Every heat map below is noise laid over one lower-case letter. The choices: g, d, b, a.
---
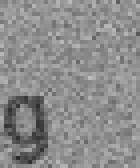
g
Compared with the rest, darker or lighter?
darker
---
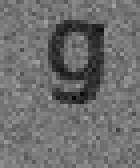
g
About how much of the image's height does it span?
half
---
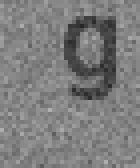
g
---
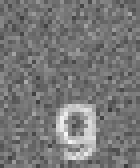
g
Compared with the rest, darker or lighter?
lighter
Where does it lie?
bottom middle
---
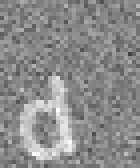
d
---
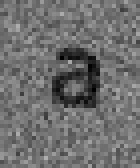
a
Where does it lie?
centre
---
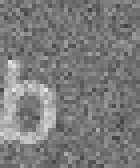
b
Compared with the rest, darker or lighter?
lighter
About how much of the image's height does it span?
half
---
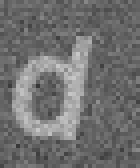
d
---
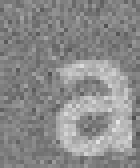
a
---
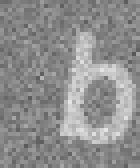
b
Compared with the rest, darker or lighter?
lighter
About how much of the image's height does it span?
two thirds
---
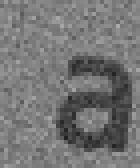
a
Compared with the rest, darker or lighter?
darker
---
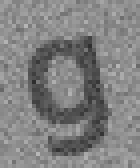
g
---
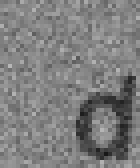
d
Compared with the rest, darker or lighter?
darker
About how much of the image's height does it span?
half
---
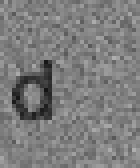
d
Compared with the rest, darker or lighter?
darker
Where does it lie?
middle left
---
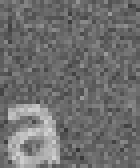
a
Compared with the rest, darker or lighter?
lighter
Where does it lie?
bottom left
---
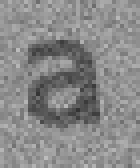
a
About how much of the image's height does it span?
half
